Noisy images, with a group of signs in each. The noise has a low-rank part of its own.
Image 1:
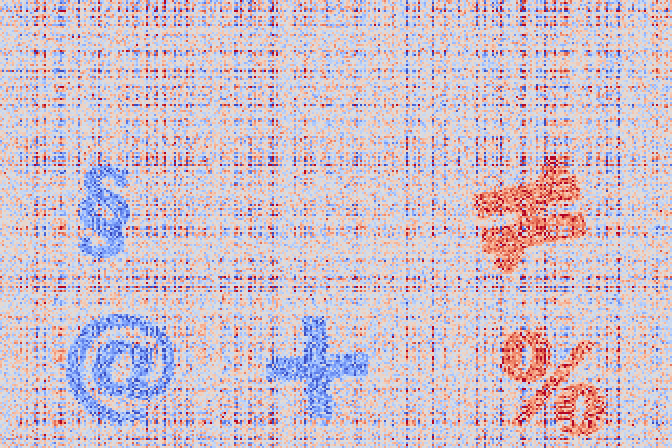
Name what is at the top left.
nothing
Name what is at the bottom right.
percent sign
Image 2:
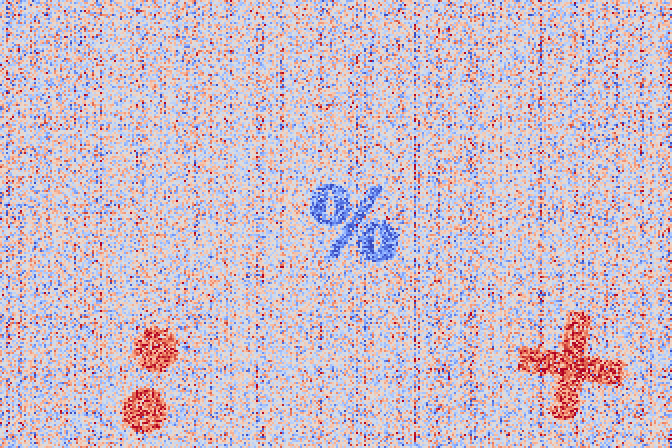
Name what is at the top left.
nothing
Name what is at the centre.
percent sign
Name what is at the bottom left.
colon
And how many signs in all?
3
